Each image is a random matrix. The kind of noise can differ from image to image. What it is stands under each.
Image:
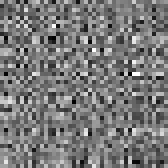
low rank plus noise
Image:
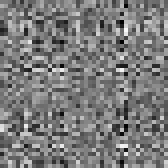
low rank plus noise
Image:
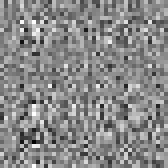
low rank plus noise
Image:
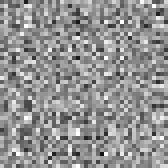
low rank plus noise
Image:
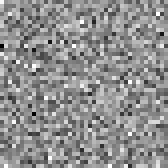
independent entries
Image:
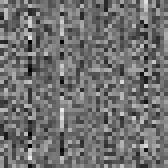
columns of uneven size
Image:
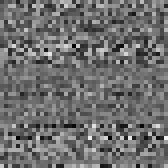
rows of uneven size
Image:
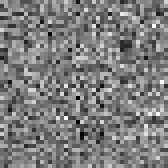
low rank plus noise
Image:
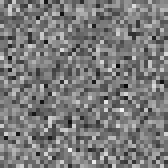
independent entries
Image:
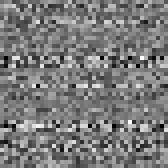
rows of uneven size
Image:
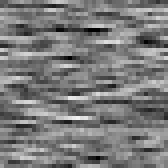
streaked along the rows
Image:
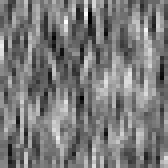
streaked along the columns
